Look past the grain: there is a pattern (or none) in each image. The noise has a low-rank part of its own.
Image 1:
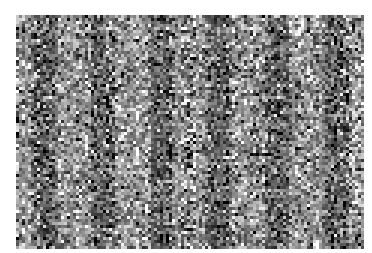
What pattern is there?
vertical stripes
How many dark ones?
6
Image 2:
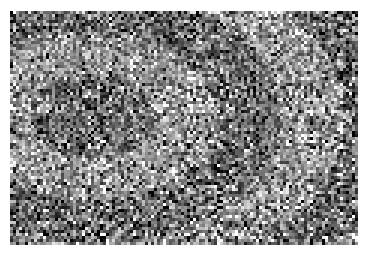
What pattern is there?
rings round one point
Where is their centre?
middle left
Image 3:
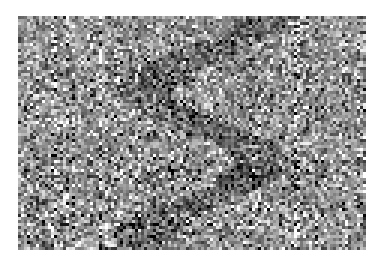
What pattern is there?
a wavy band
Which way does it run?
top to bottom
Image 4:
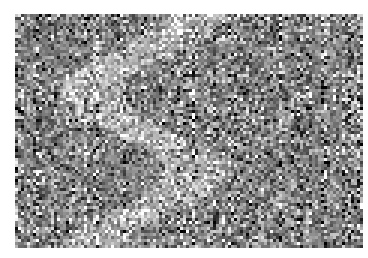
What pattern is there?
a wavy band
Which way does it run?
top to bottom
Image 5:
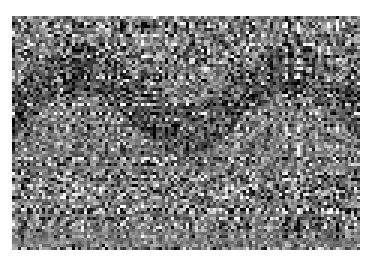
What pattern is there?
a wavy band
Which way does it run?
left to right
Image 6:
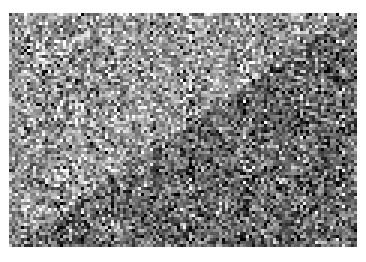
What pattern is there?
a sharp edge
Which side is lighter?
top left
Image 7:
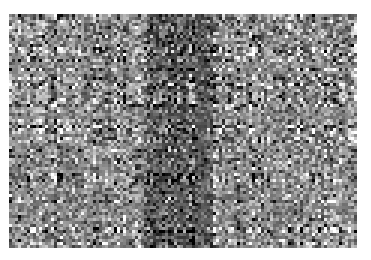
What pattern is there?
one vertical stripe
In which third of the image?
middle
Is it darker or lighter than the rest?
darker
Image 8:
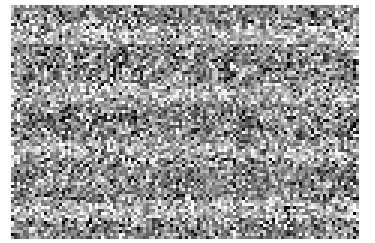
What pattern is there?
horizontal stripes
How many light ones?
4
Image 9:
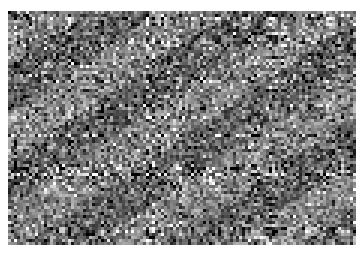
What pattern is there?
diagonal stripes
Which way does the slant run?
bottom left to top right
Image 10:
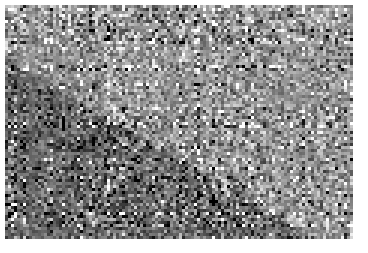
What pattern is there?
a sharp edge
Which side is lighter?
top right
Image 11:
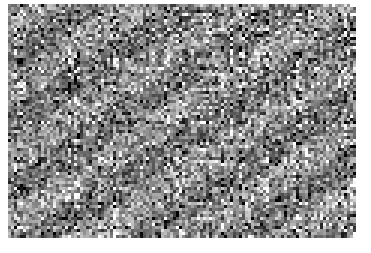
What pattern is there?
diagonal stripes
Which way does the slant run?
bottom left to top right
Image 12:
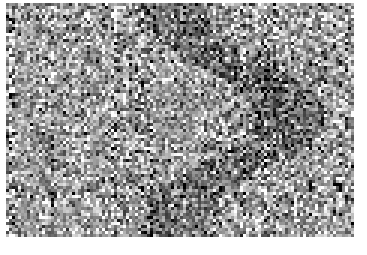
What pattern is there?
a wavy band
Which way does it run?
top to bottom
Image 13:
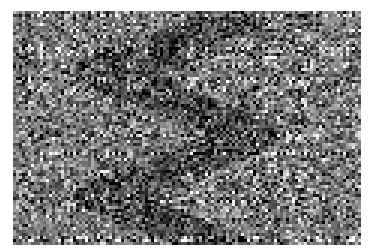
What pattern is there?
a wavy band
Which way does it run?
top to bottom
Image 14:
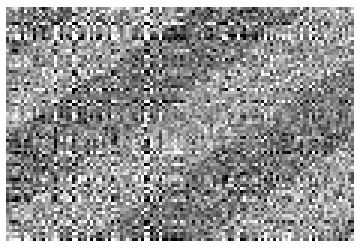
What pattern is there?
diagonal stripes
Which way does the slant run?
bottom left to top right
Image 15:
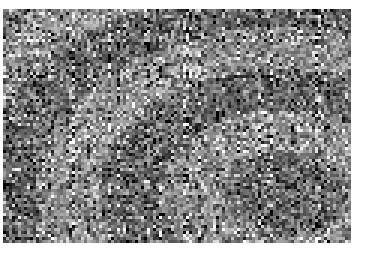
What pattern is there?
rings round one point
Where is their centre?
bottom right
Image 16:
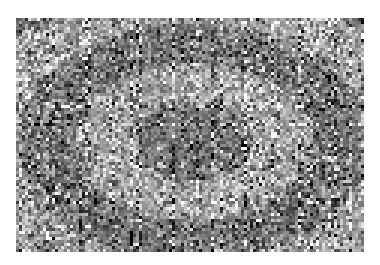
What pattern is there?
rings round one point
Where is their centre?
centre
